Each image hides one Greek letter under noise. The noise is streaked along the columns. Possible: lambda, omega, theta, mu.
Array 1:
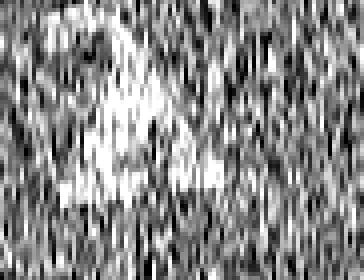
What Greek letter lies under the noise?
lambda
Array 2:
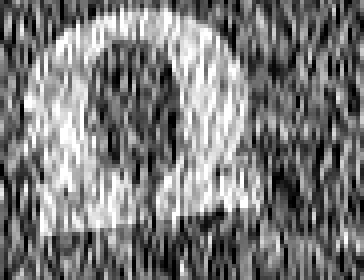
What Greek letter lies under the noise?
omega
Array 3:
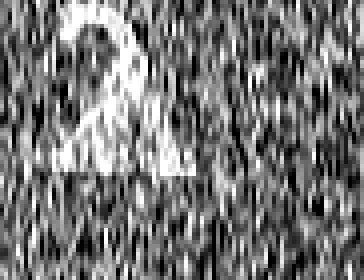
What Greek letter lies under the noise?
lambda
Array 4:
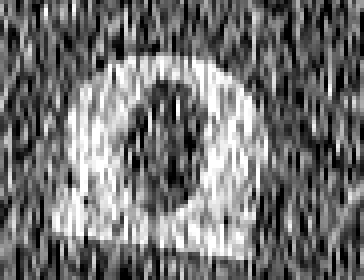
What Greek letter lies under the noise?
omega
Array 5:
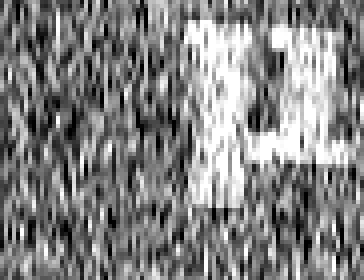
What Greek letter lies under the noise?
mu
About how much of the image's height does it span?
two thirds
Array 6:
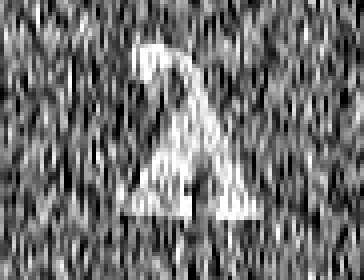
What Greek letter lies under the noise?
lambda
